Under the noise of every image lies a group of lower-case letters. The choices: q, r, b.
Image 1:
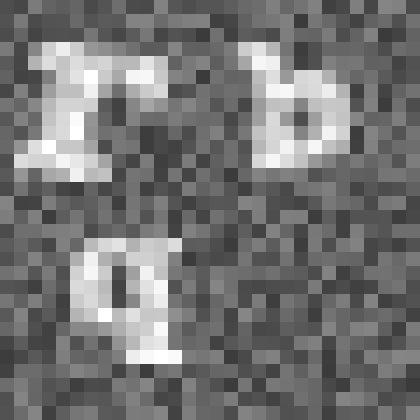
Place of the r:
top left
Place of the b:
top right
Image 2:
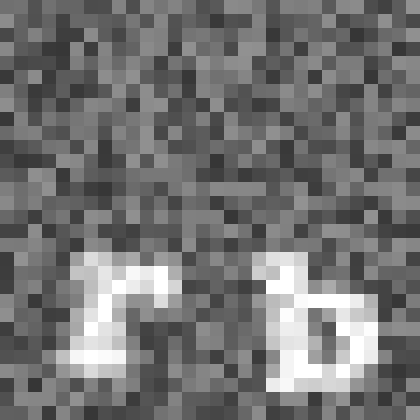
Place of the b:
bottom right
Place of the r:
bottom left
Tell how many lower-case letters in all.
2
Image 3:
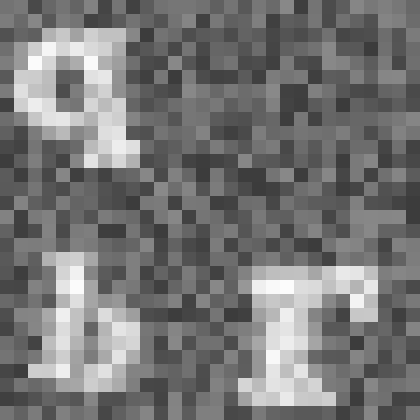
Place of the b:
bottom left
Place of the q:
top left
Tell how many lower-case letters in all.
3
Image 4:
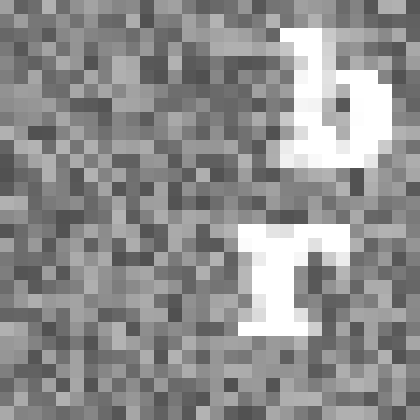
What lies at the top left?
nothing
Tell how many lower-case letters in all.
2
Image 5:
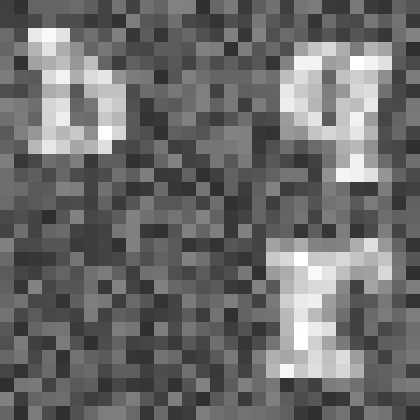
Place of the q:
top right
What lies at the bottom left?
nothing
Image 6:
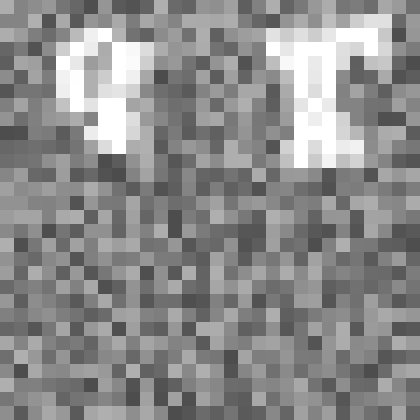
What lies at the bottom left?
nothing
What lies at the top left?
q
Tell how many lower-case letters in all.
2
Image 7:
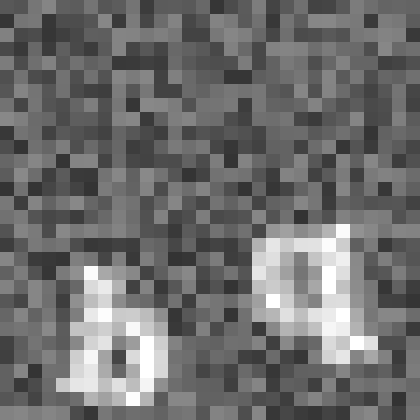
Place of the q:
bottom right
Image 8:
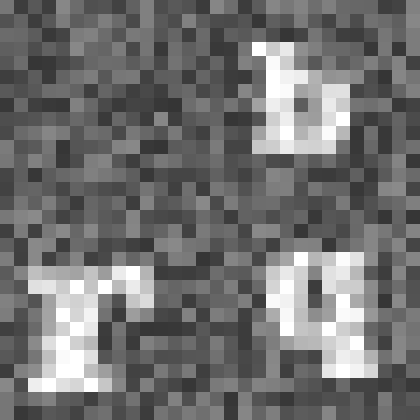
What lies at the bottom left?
r
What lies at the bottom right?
q
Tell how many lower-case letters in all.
3
